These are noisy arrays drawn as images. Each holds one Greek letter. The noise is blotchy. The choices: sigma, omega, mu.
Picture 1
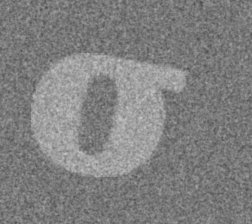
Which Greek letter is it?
sigma
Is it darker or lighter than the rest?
lighter
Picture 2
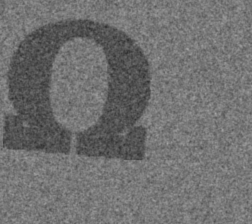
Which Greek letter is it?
omega
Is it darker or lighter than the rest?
darker
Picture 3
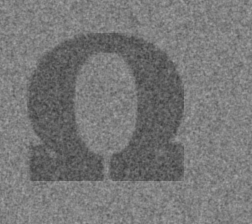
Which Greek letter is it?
omega
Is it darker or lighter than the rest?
darker
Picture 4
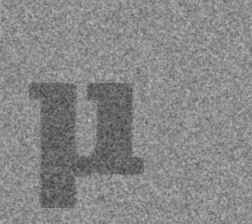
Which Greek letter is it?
mu
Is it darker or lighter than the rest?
darker
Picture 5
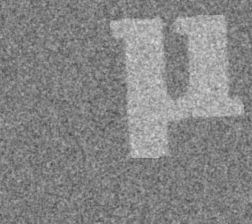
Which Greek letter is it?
mu
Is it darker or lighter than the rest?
lighter
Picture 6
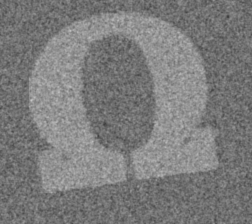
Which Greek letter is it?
omega
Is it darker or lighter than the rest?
lighter
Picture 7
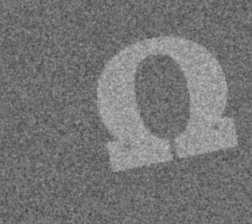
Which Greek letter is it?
omega
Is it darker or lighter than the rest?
lighter
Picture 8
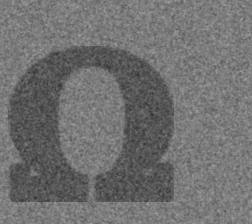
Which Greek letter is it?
omega
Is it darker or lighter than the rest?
darker
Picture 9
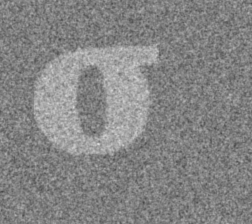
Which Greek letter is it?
sigma
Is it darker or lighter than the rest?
lighter
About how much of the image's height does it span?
half
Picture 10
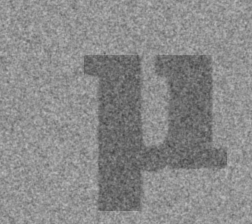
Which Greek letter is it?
mu
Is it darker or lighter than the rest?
darker
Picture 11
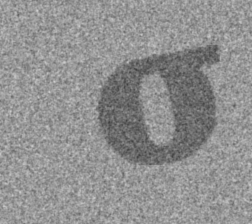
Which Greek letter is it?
sigma
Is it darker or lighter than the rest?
darker
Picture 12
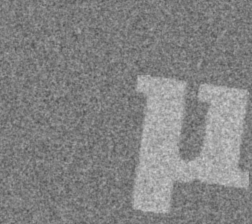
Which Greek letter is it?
mu
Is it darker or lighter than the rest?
lighter
